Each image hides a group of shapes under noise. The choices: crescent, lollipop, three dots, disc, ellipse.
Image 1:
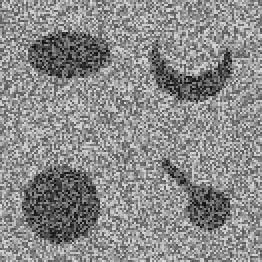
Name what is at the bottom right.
lollipop
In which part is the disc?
bottom left
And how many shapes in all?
4
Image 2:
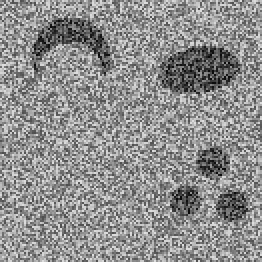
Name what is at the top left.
crescent
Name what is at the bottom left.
nothing
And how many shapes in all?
3
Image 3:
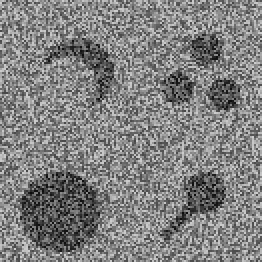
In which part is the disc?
bottom left
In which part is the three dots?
top right
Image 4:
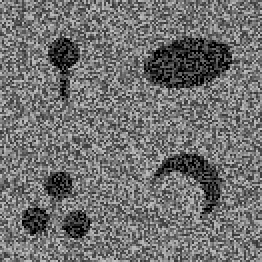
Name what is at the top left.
lollipop
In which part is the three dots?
bottom left
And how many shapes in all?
4
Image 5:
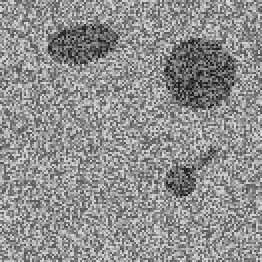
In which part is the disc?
top right
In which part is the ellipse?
top left
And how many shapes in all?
3
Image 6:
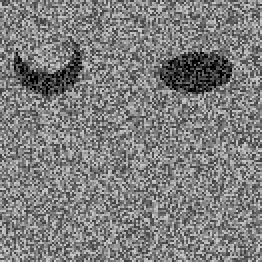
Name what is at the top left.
crescent
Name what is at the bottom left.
nothing
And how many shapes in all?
2
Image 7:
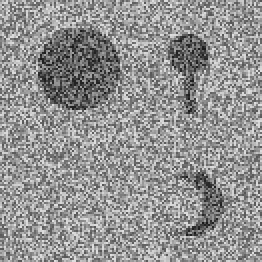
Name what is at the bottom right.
crescent
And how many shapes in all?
3
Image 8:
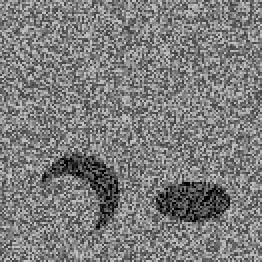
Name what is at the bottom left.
crescent
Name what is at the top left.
nothing
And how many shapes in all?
2
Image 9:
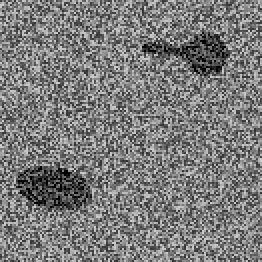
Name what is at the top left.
nothing
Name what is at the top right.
lollipop
